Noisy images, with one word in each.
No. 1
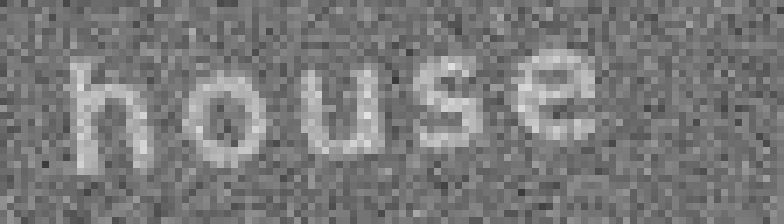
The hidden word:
house
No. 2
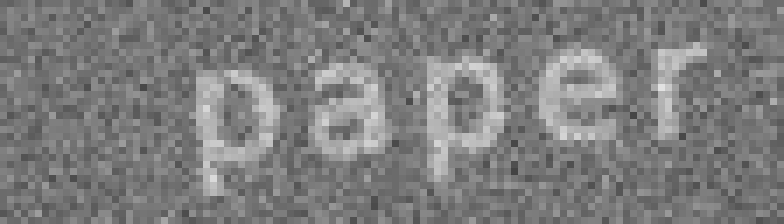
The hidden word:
paper
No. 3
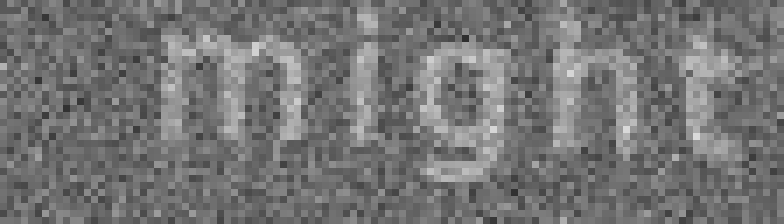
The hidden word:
might
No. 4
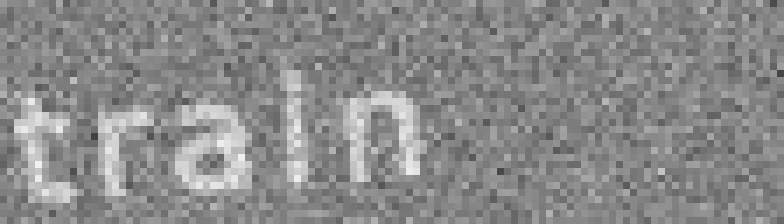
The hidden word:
train
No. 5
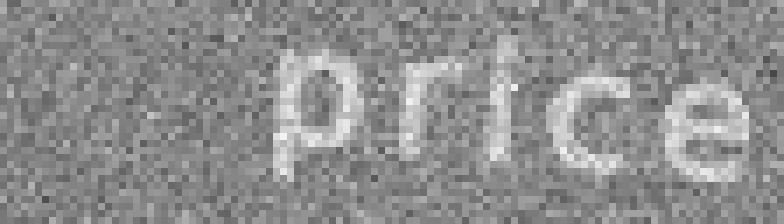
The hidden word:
price
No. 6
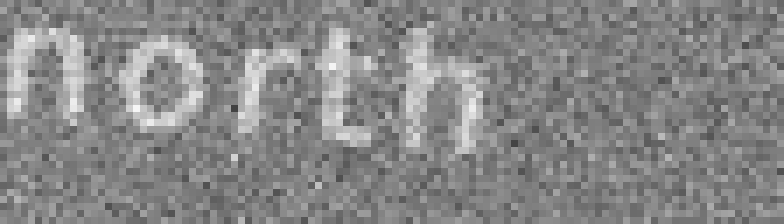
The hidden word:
north
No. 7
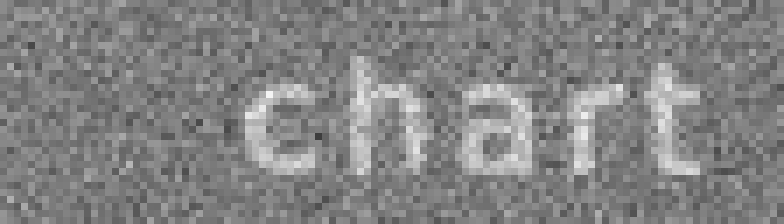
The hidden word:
chart
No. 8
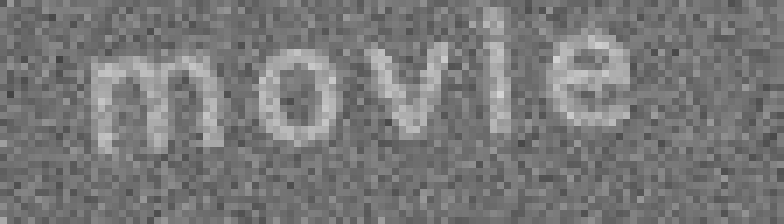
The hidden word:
movie
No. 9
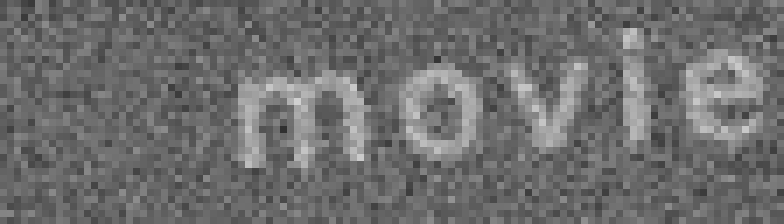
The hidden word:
movie
